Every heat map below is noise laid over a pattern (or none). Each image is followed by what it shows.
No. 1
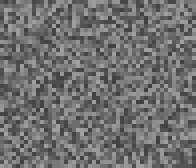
only noise
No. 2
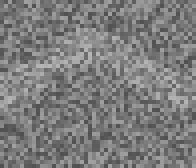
a wavy band
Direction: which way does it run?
left to right
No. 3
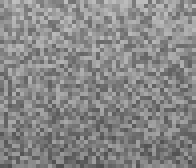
a smooth slope
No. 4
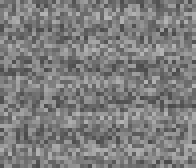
horizontal stripes
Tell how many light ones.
5
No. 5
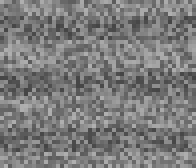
horizontal stripes
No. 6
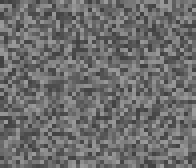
only noise
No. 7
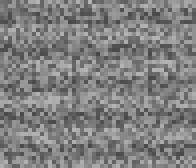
horizontal stripes
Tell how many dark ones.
5
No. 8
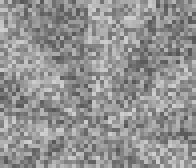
spokes from one point
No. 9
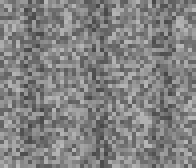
vertical stripes
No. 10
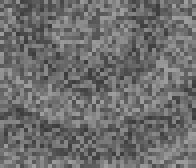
rings round one point
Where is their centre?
top middle
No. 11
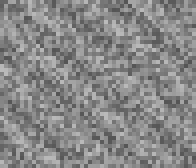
diagonal stripes
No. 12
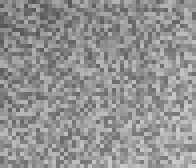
a smooth slope
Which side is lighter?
bottom right
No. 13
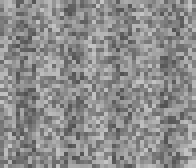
vertical stripes
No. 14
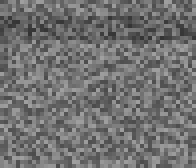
one horizontal stripe
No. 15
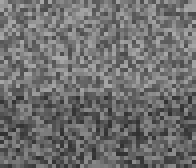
a sharp edge
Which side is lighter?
top
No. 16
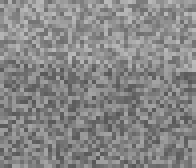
a sharp edge
